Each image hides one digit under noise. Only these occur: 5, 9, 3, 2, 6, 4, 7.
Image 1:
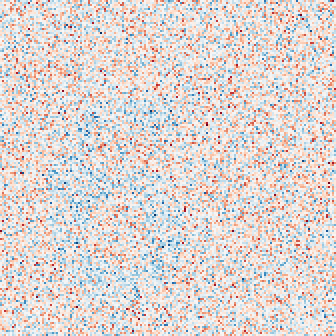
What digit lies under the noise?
6
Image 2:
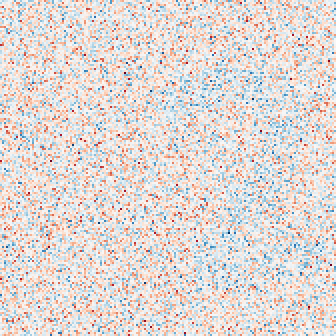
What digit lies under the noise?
2
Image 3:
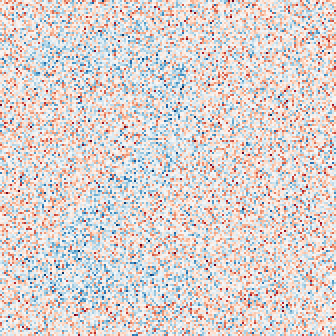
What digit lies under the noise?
2
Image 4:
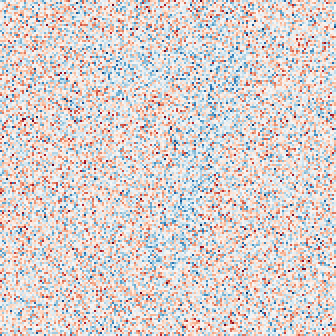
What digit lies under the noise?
7
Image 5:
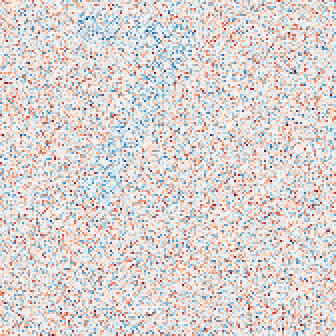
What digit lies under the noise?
7
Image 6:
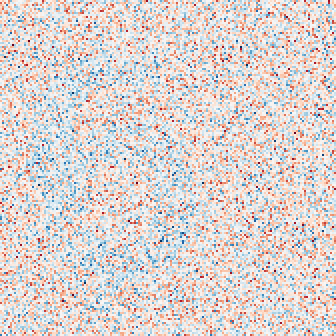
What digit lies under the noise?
6
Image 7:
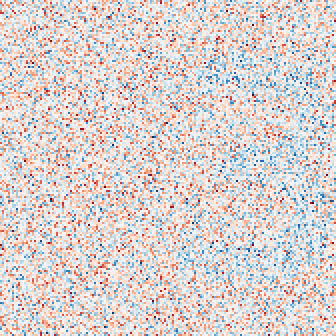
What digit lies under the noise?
3
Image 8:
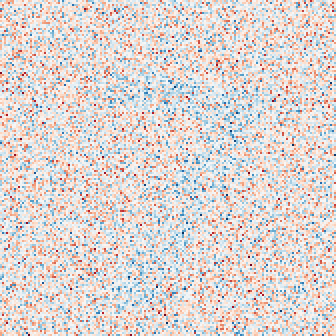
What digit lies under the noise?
7
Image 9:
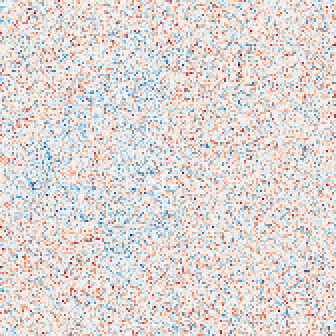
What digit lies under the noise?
4
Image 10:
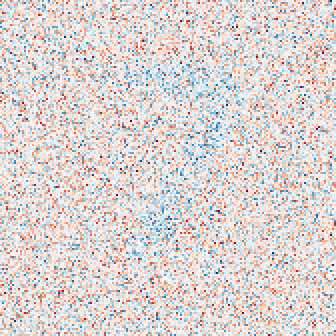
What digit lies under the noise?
7
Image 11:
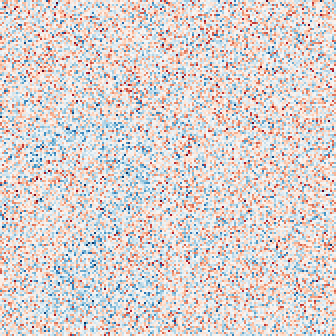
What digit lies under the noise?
2
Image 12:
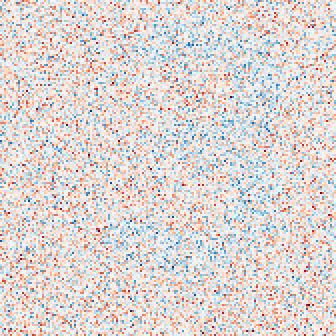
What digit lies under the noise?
3
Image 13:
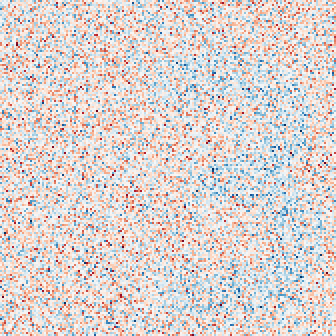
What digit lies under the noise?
3
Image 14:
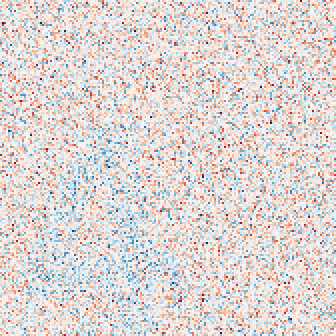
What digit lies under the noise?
4
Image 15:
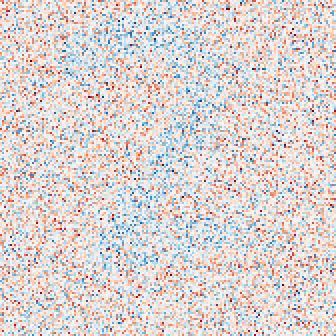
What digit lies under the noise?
2
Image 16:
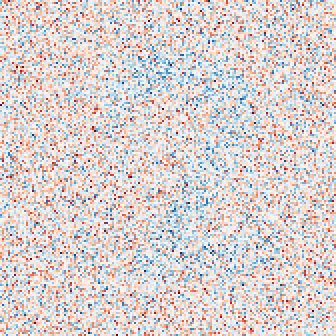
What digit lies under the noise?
2
